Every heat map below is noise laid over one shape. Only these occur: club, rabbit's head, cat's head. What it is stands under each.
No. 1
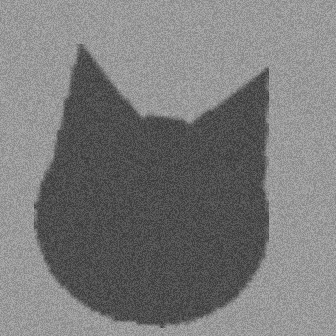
cat's head
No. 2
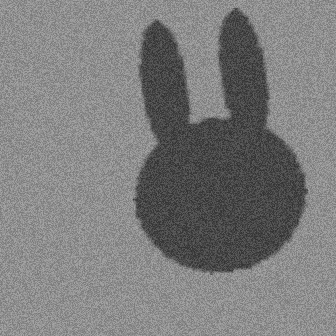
rabbit's head
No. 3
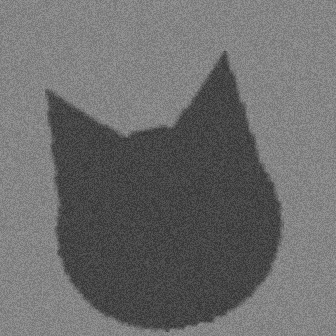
cat's head
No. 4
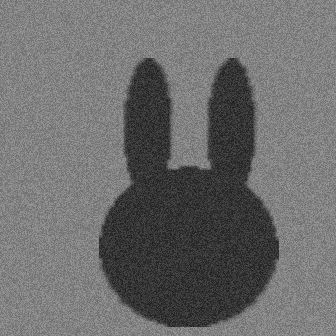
rabbit's head
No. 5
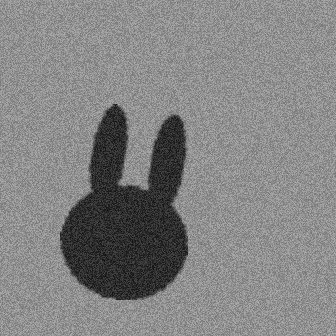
rabbit's head
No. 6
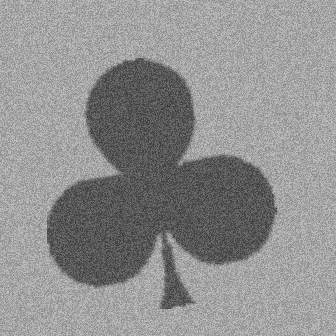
club
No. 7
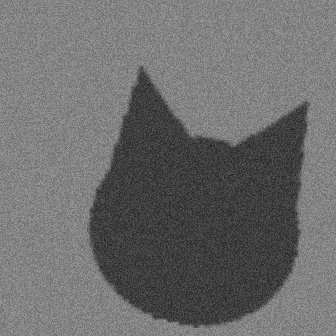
cat's head
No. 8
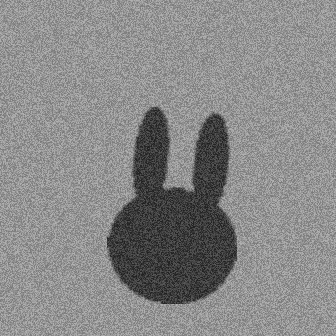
rabbit's head
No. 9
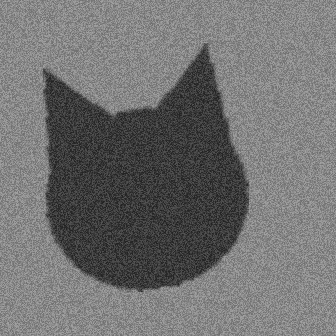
cat's head
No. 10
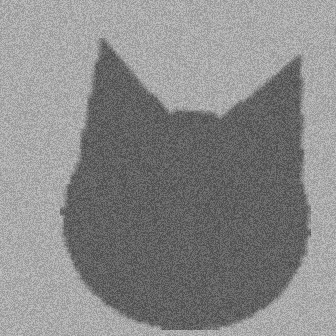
cat's head
